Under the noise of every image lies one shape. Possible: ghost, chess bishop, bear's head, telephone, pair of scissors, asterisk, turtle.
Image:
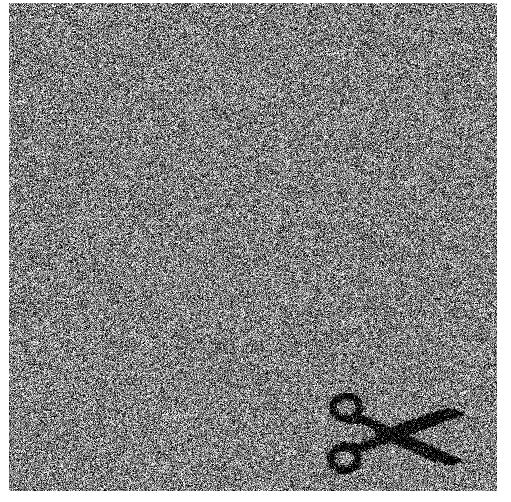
pair of scissors
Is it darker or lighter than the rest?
darker
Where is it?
bottom right
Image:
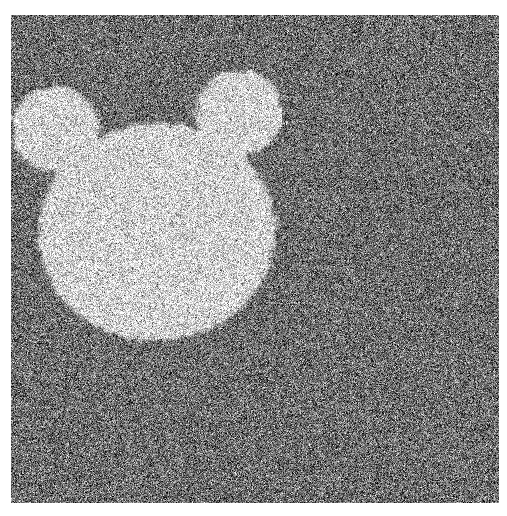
bear's head
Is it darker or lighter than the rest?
lighter
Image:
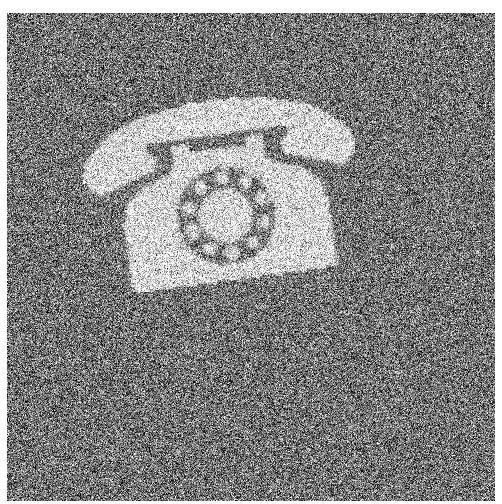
telephone
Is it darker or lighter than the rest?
lighter
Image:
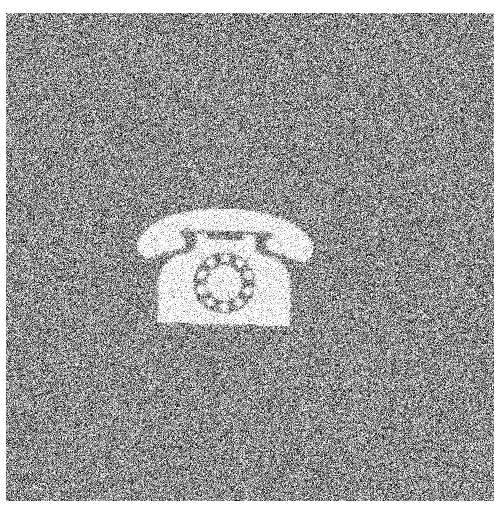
telephone
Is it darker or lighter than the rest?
lighter
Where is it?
centre
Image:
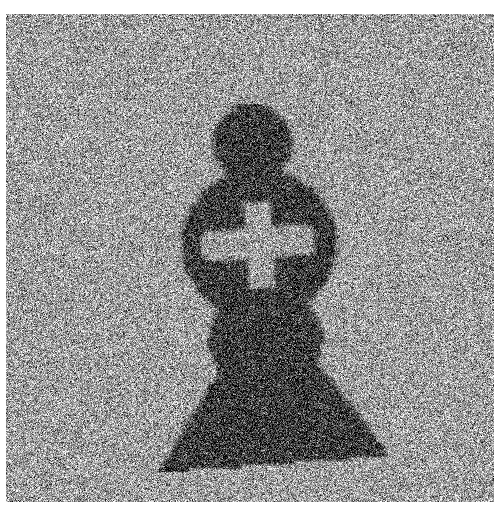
chess bishop
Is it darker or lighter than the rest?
darker
